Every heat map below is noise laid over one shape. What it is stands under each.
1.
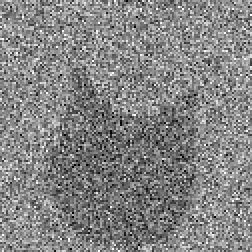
cat's head
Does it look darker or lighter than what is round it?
darker
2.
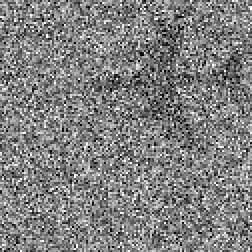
airplane
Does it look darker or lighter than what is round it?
darker
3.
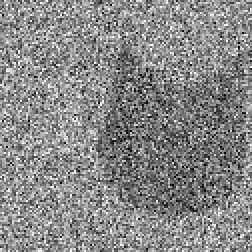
cat's head
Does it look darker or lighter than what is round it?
darker
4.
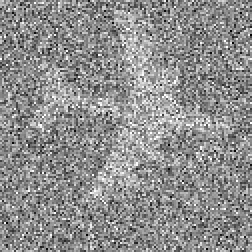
airplane
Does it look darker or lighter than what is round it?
lighter
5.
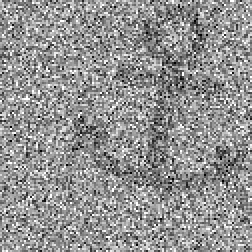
anchor
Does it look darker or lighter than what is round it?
darker
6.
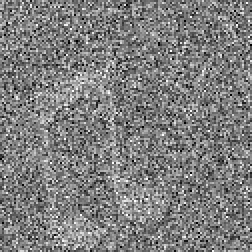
pair of musical notes
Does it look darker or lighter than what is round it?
lighter
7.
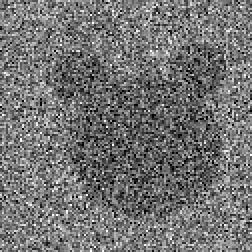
bear's head
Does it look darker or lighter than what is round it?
darker
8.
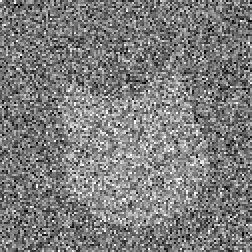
cat's head
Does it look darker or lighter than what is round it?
lighter
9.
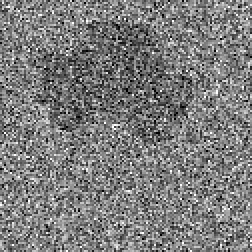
car
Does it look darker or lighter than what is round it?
darker
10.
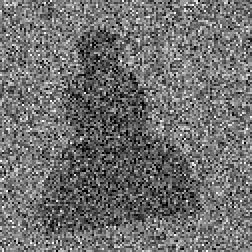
chess pawn
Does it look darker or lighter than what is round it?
darker
